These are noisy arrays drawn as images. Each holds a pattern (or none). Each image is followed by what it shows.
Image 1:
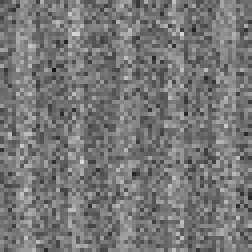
vertical stripes
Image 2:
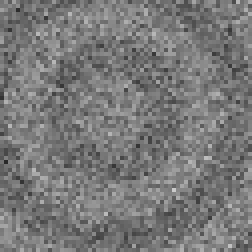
rings round one point
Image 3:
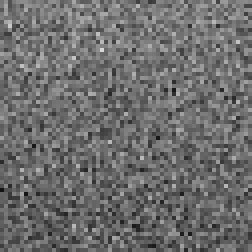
a smooth slope
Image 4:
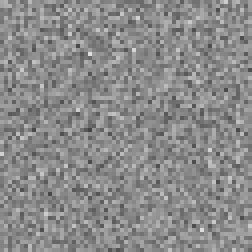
only noise
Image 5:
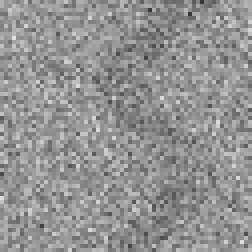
a wavy band
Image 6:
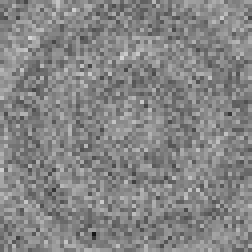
rings round one point
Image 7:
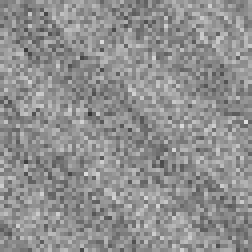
diagonal stripes
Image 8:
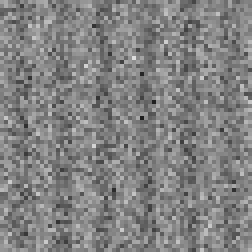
vertical stripes
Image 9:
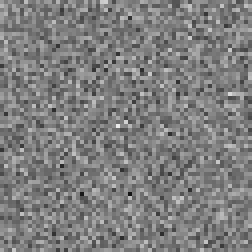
only noise
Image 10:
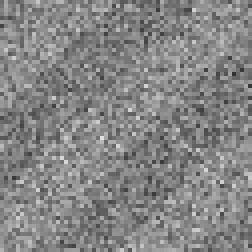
diagonal stripes
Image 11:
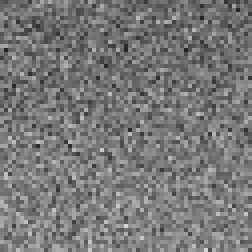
a smooth slope
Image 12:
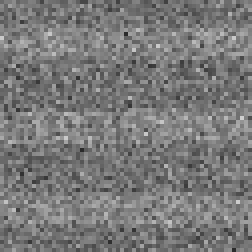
horizontal stripes
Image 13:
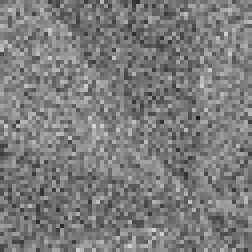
spokes from one point
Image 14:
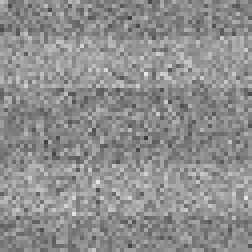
horizontal stripes
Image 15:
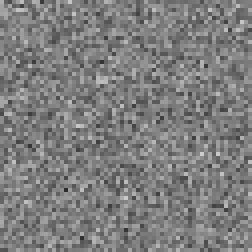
only noise
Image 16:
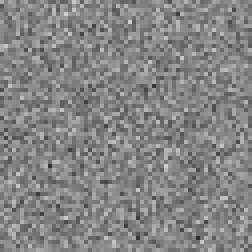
only noise
